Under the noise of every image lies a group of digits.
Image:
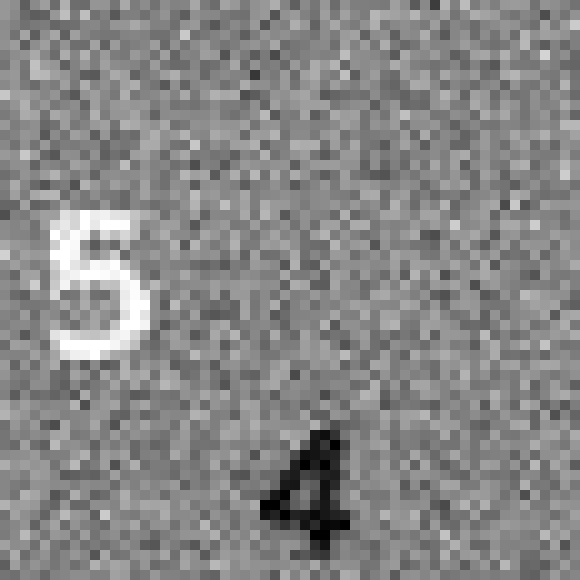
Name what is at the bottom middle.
4
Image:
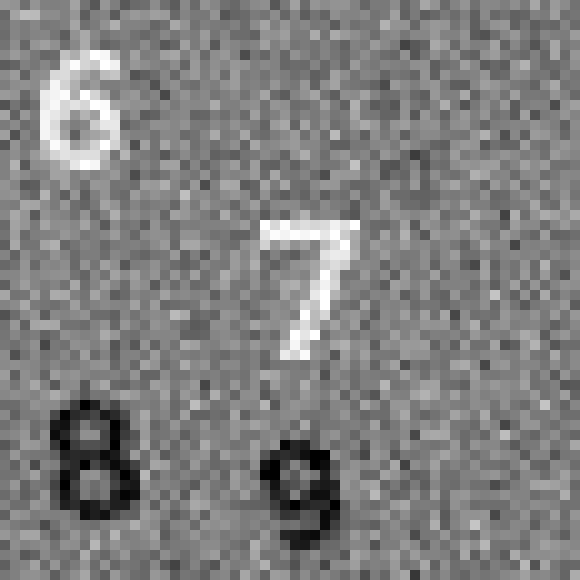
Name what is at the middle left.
nothing
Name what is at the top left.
6
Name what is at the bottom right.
nothing
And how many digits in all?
4
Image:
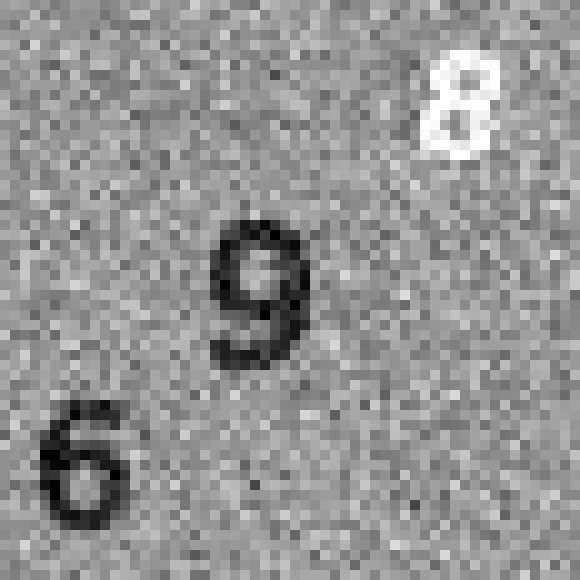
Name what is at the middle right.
nothing
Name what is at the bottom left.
6
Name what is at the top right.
8
